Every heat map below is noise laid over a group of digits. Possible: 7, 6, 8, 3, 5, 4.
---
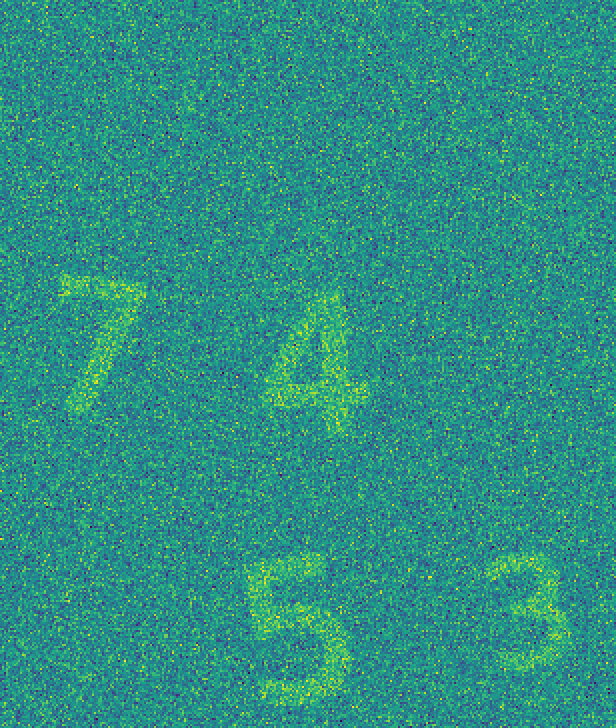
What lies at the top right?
nothing
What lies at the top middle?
nothing
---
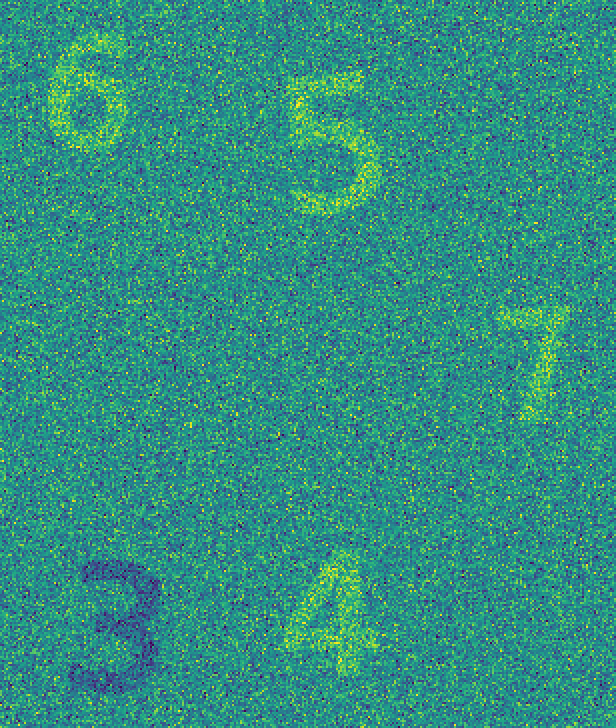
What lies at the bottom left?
3
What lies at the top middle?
5
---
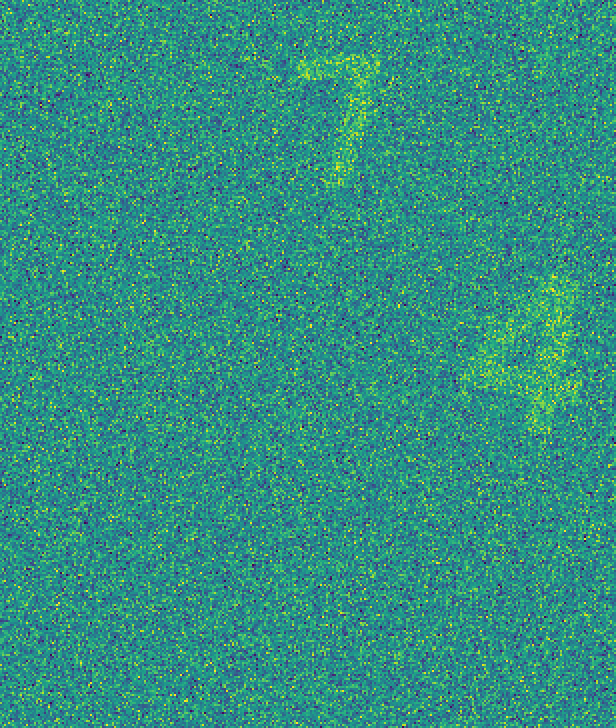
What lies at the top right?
nothing
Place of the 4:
middle right
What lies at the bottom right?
nothing
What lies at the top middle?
7
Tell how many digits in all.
2
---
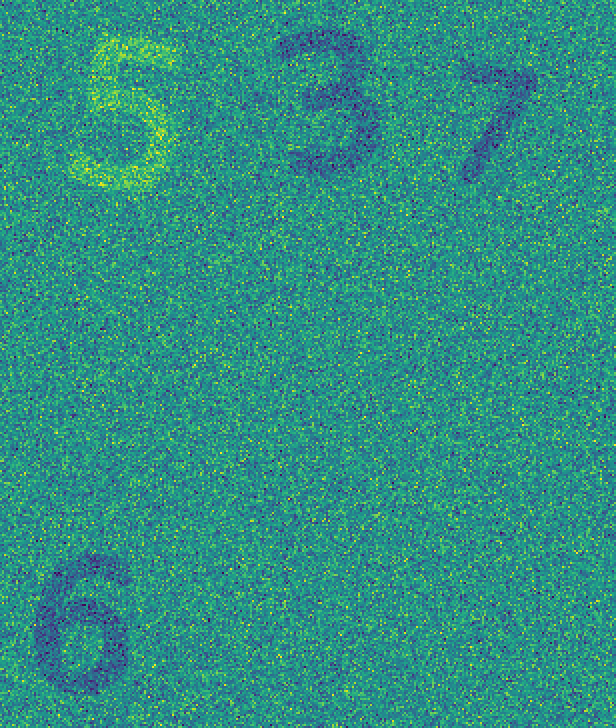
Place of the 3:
top middle
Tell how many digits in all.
4
